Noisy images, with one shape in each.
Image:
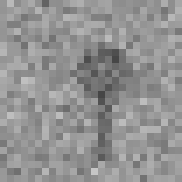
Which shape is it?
lollipop
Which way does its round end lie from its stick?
up
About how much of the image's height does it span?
two thirds
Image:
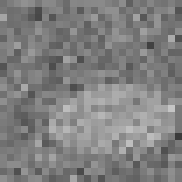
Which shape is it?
ellipse
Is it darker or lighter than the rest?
lighter
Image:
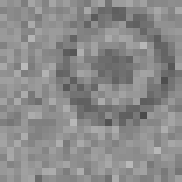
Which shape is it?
bullseye
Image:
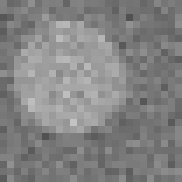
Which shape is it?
disc
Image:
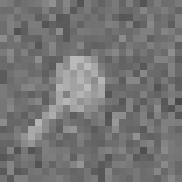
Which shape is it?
lollipop
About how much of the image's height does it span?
half
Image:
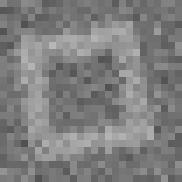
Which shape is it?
square frame
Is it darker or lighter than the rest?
lighter
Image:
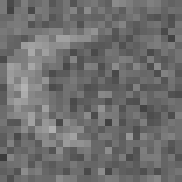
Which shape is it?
crescent
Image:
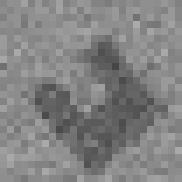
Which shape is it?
square with a notch
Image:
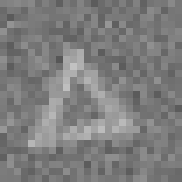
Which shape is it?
triangle frame
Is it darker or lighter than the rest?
lighter
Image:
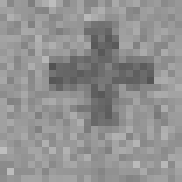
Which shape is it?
cross
